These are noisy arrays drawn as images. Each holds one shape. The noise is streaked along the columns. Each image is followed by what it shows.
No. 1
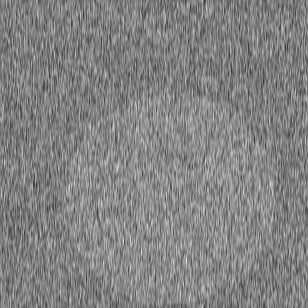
disc
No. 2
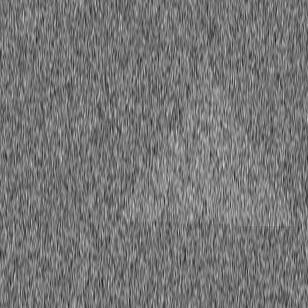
triangle
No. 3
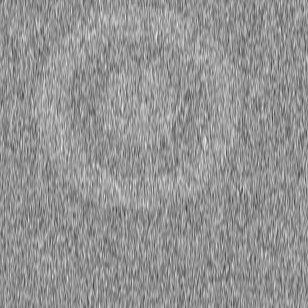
bullseye
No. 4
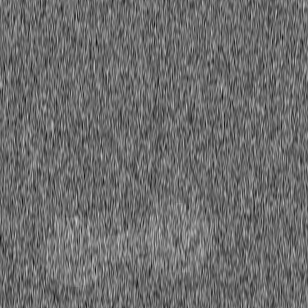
dumbbell
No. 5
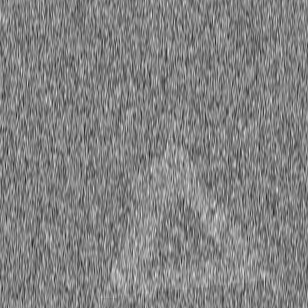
triangle frame
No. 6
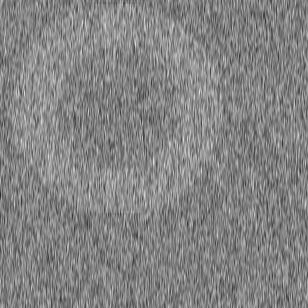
ring
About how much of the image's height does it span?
two thirds
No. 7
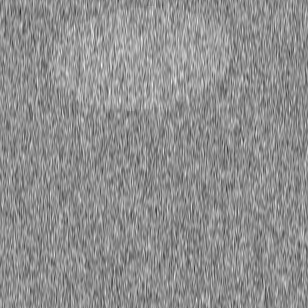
ellipse
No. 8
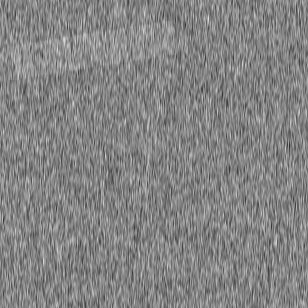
bar
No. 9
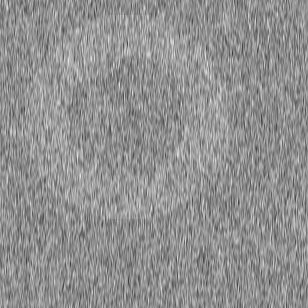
ring
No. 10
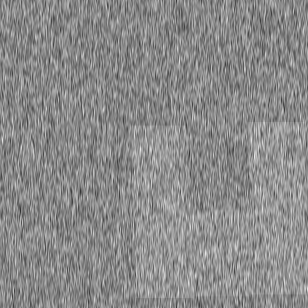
square with a notch
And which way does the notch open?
up
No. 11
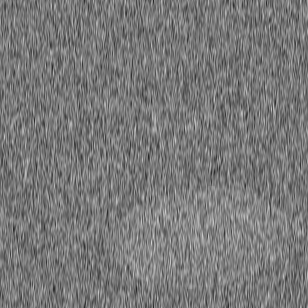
ellipse
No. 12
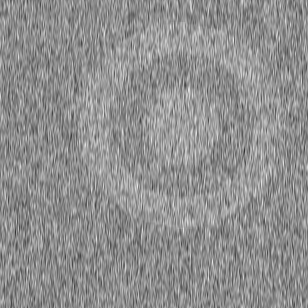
bullseye
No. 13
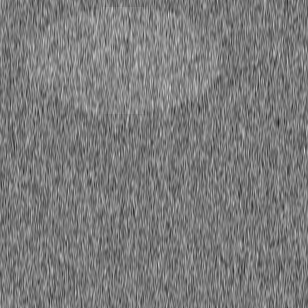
ellipse
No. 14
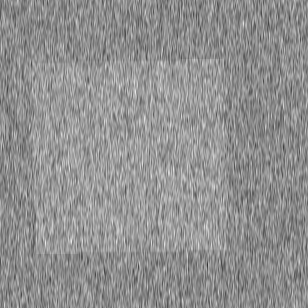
square
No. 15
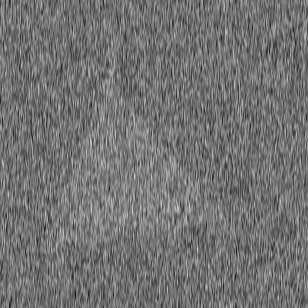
triangle
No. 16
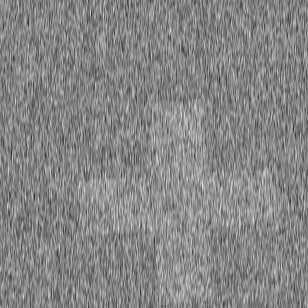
cross
